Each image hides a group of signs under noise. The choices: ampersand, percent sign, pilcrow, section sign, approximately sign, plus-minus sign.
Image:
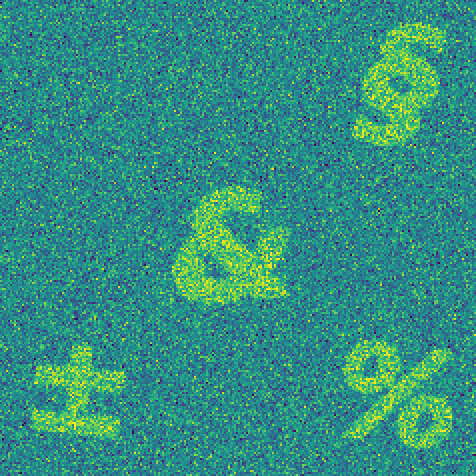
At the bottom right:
percent sign
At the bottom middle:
nothing
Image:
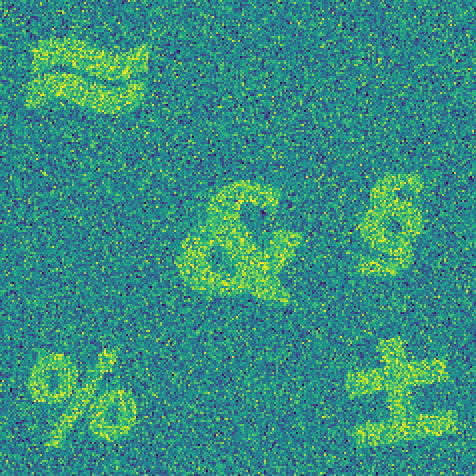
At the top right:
nothing
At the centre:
ampersand
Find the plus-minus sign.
bottom right
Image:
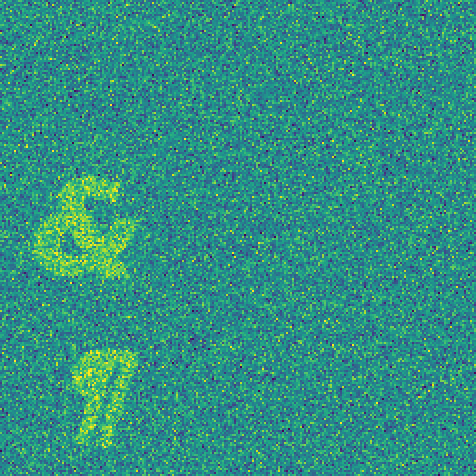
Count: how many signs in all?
2
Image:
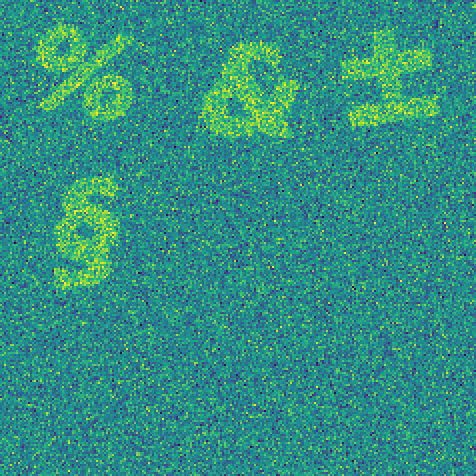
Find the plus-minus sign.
top right
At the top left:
percent sign
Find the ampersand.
top middle
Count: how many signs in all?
4
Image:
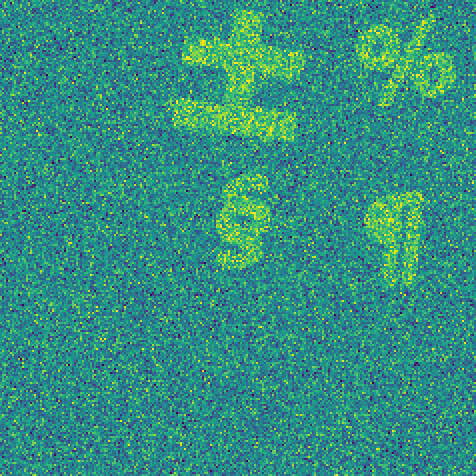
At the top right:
percent sign
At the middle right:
pilcrow
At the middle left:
nothing
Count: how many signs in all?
4
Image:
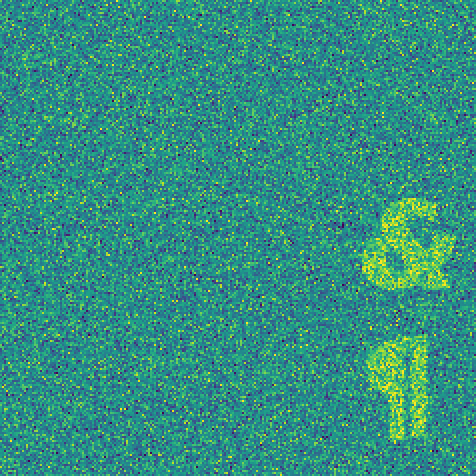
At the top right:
nothing
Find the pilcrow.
bottom right
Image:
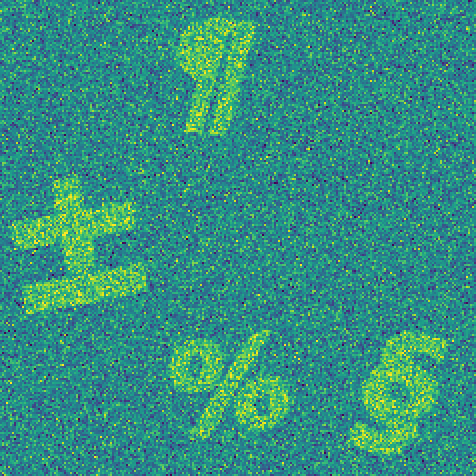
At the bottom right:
section sign
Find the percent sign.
bottom middle
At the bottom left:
nothing
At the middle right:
nothing
